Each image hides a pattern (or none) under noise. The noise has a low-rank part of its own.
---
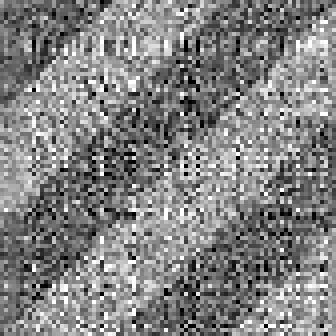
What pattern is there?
diagonal stripes
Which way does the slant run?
bottom left to top right
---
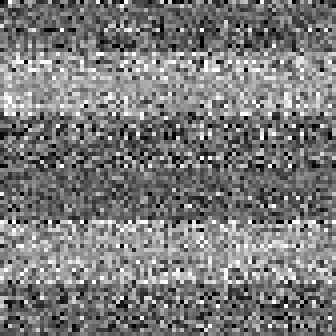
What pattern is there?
horizontal stripes
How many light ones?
2
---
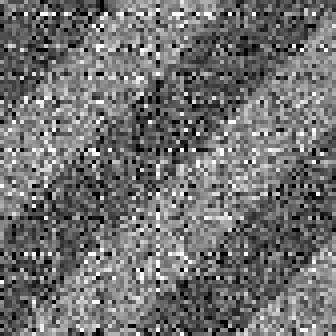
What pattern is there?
diagonal stripes
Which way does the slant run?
bottom left to top right
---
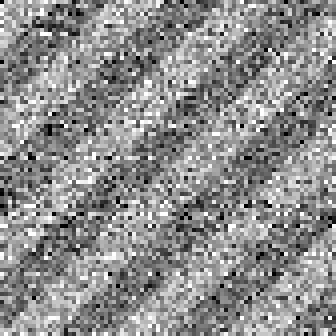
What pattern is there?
diagonal stripes
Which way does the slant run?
bottom left to top right
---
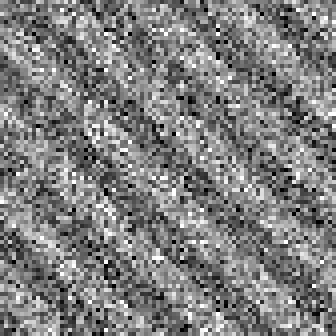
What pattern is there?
diagonal stripes
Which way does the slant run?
top left to bottom right
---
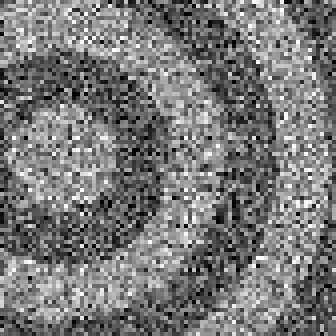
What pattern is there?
rings round one point
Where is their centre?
middle left
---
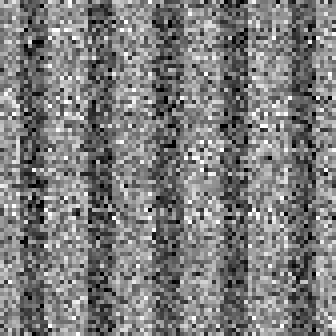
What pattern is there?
vertical stripes
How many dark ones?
5
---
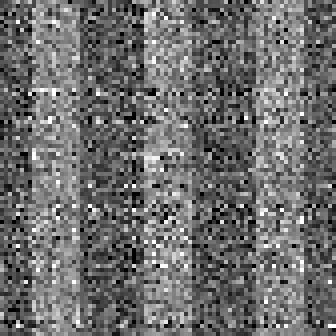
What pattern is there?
vertical stripes
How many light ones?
3
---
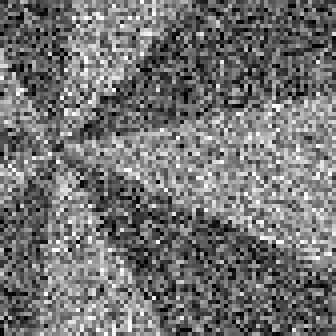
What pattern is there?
spokes from one point
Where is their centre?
middle left
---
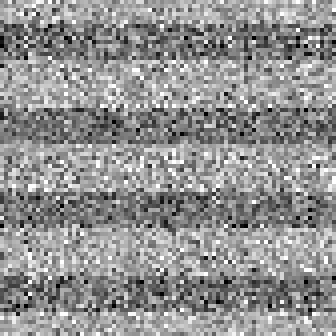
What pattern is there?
horizontal stripes
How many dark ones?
4
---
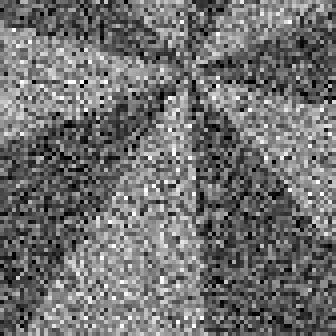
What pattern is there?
spokes from one point
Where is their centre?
top middle
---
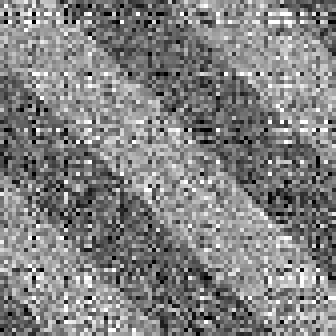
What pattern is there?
diagonal stripes
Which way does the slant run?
top left to bottom right
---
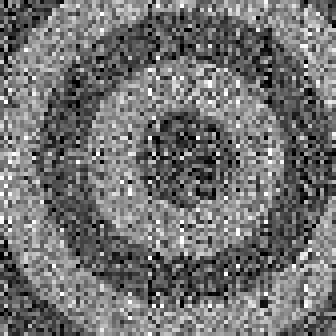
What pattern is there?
rings round one point
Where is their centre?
centre
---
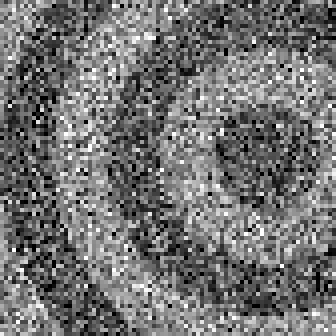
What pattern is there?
rings round one point
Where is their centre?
middle right
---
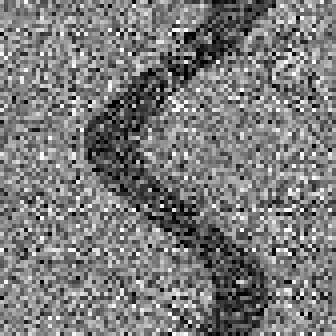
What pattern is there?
a wavy band
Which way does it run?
top to bottom
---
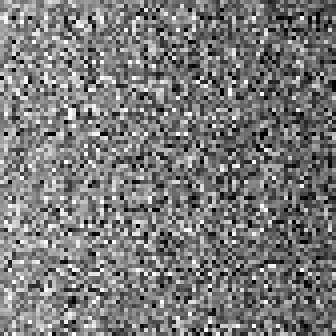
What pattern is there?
a smooth slope
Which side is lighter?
left
